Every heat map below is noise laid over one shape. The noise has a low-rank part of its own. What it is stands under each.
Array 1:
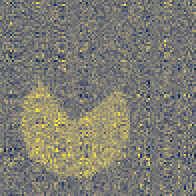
disc with a wedge cut out
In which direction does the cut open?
up
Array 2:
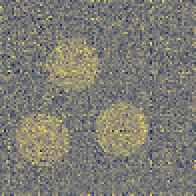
three dots
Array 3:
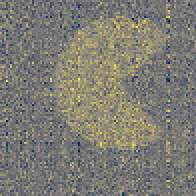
disc with a wedge cut out
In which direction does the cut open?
right
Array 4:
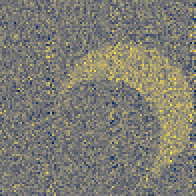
crescent
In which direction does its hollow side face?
down and left
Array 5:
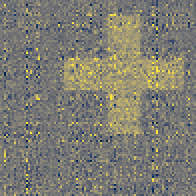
cross
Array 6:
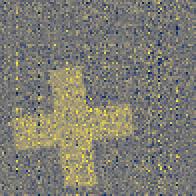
cross
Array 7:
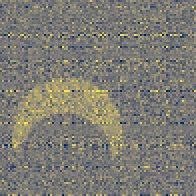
crescent
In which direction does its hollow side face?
down
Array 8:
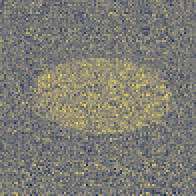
ellipse
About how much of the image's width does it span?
two thirds
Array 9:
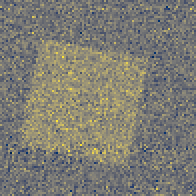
square
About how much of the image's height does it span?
two thirds
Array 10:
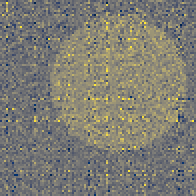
disc
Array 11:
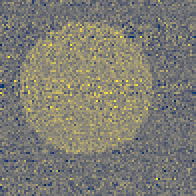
disc
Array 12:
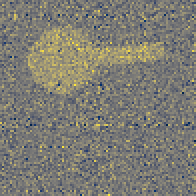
lollipop
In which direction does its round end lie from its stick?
left
